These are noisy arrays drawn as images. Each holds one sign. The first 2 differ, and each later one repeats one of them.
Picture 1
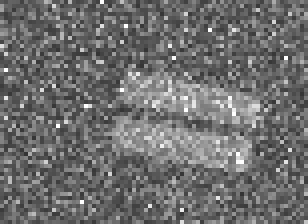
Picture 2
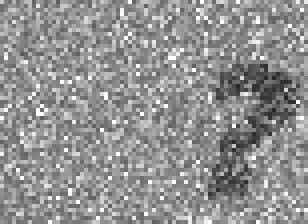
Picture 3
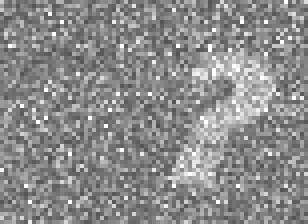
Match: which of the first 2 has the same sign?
2
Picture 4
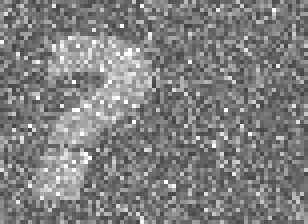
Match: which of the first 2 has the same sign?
2
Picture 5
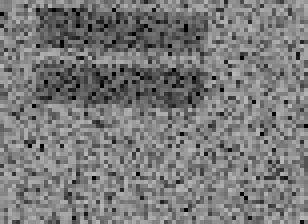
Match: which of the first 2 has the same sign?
1
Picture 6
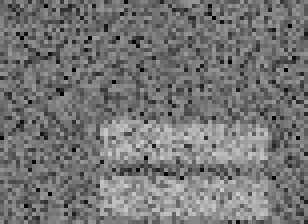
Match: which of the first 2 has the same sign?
1
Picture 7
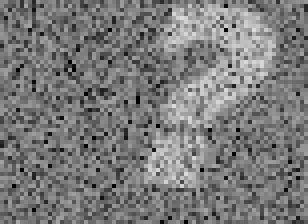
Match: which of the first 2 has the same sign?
2
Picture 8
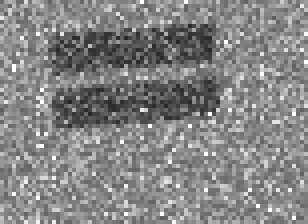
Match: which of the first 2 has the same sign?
1
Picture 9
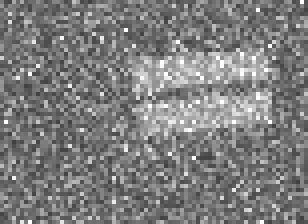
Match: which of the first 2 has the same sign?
1
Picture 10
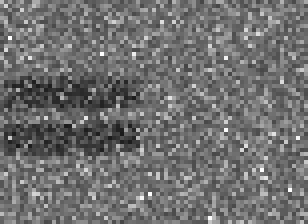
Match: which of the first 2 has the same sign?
1
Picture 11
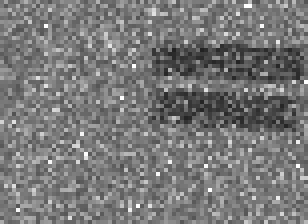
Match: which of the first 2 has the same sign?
1
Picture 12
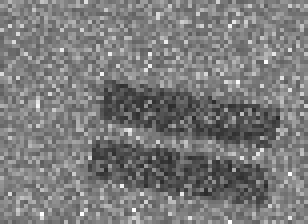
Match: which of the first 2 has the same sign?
1
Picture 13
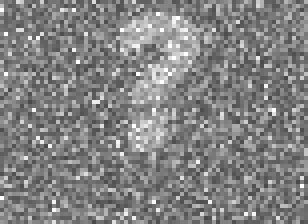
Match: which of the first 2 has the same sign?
2
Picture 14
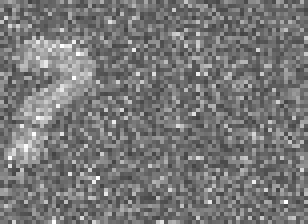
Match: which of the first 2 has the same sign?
2
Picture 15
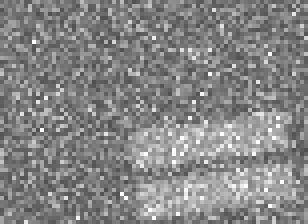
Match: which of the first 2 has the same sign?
1
